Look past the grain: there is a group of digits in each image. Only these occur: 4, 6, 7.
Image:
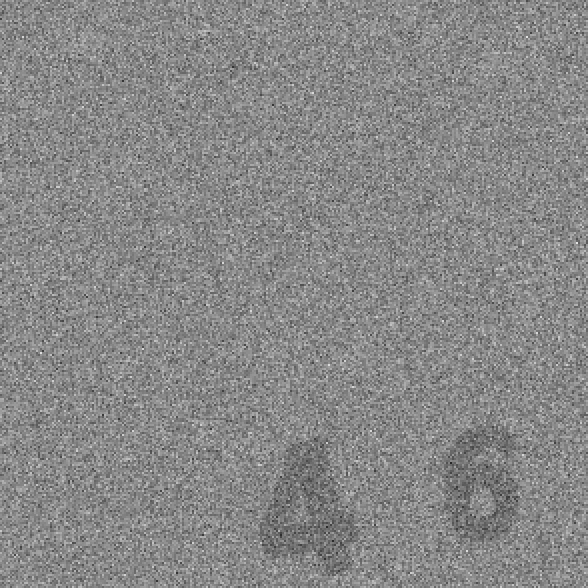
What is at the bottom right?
6
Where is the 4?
bottom middle
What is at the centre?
nothing
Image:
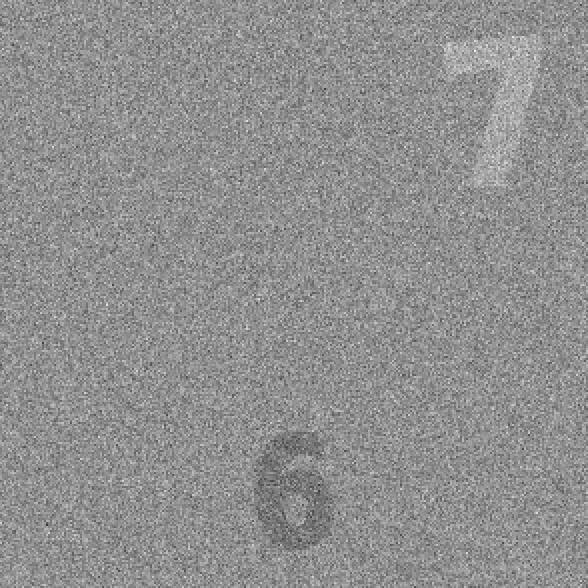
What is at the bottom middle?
6
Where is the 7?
top right
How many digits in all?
2
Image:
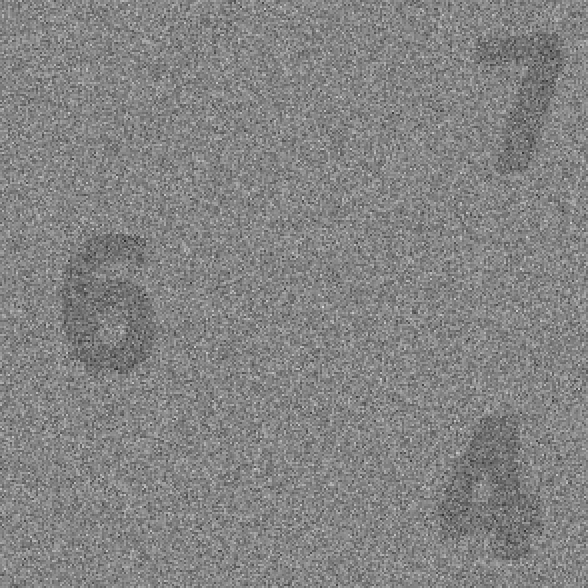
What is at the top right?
7
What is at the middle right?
nothing
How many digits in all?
3
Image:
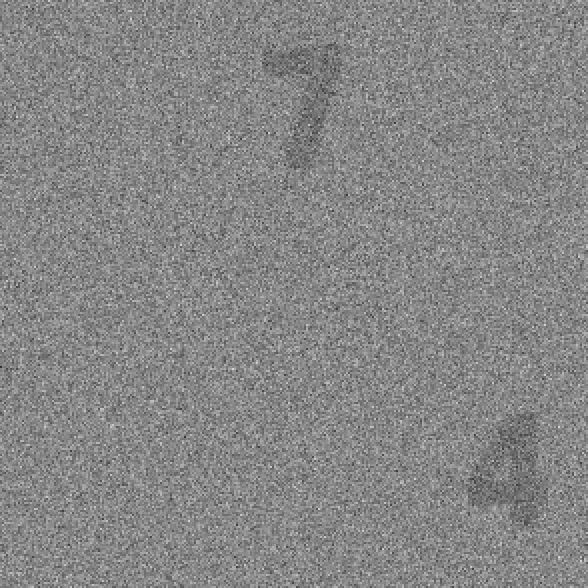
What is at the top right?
nothing
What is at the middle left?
nothing
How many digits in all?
2
